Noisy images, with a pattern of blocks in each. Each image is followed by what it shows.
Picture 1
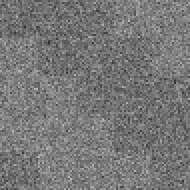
mirrored about the diagonal from the bottom left
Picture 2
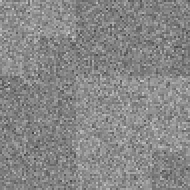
mirrored about the diagonal from the top left
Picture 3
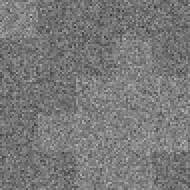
mirrored about the diagonal from the top left
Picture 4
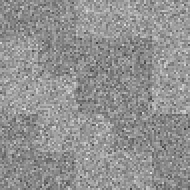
mirrored about the diagonal from the bottom left
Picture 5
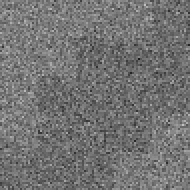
mirrored about the diagonal from the top left
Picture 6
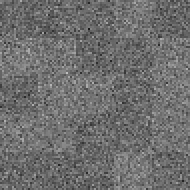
top and bottom mirror each other
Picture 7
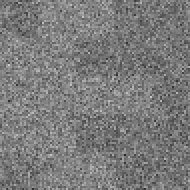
top and bottom mirror each other
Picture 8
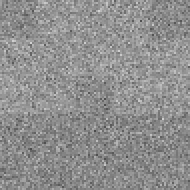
left and right mirror each other
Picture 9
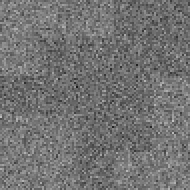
mirrored about the diagonal from the bottom left
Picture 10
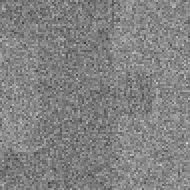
top and bottom mirror each other
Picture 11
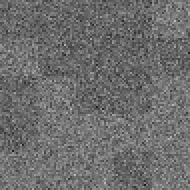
no symmetry
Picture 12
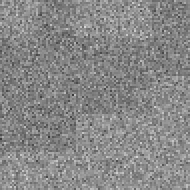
no symmetry
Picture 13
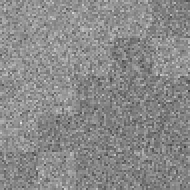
mirrored about the diagonal from the top left
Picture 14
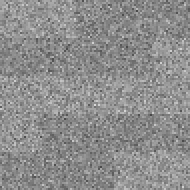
the same after a half turn
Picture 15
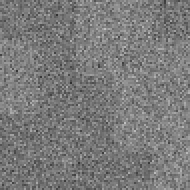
no symmetry
